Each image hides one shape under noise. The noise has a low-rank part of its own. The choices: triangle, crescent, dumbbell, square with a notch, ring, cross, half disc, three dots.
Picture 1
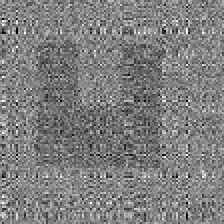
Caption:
dark square with a notch
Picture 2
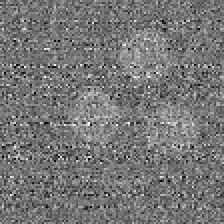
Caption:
light three dots
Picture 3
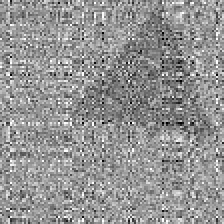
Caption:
dark triangle
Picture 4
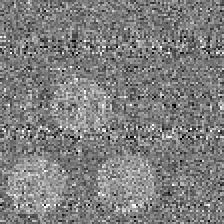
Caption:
light three dots
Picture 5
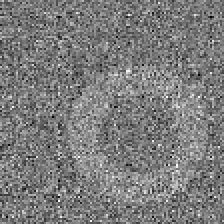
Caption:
light ring
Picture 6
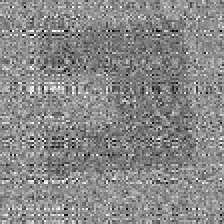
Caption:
dark square with a notch
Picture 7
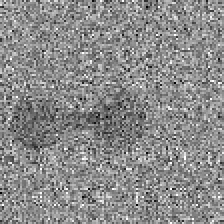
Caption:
dark dumbbell
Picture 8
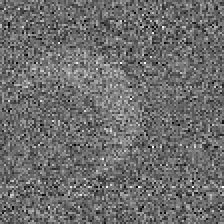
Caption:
light crescent
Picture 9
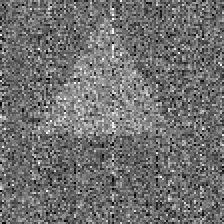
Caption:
light triangle
